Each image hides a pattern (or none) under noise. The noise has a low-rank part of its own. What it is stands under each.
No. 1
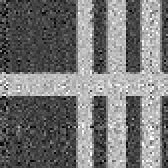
bands of rows crossing bands of columns
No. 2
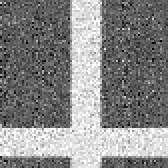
bands of rows crossing bands of columns
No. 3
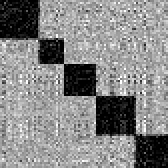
blocks along the diagonal
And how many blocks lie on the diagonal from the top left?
5
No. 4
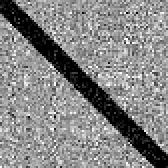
a diagonal band
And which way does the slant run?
top left to bottom right
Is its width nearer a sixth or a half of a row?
a sixth
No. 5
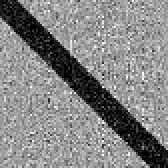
a diagonal band
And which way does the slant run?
top left to bottom right
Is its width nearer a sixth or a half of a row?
a sixth
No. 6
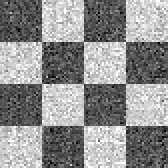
a checkerboard
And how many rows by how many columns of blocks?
4 by 4
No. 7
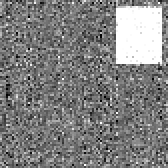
one block
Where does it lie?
top right
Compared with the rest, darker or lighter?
lighter
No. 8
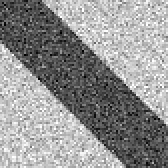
a diagonal band
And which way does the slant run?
top left to bottom right
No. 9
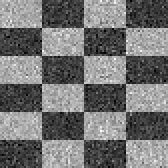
a checkerboard
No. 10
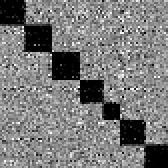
blocks along the diagonal
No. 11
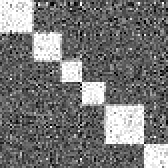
blocks along the diagonal
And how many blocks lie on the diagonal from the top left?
6
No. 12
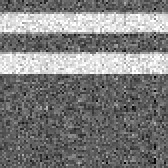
bands of rows
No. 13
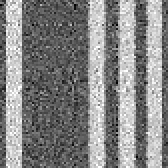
bands of columns
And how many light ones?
4
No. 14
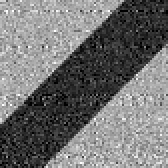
a diagonal band
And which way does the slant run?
bottom left to top right
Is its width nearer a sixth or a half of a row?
a half
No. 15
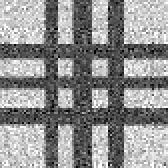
bands of rows crossing bands of columns
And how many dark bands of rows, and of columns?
3 and 3
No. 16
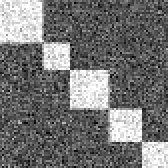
blocks along the diagonal
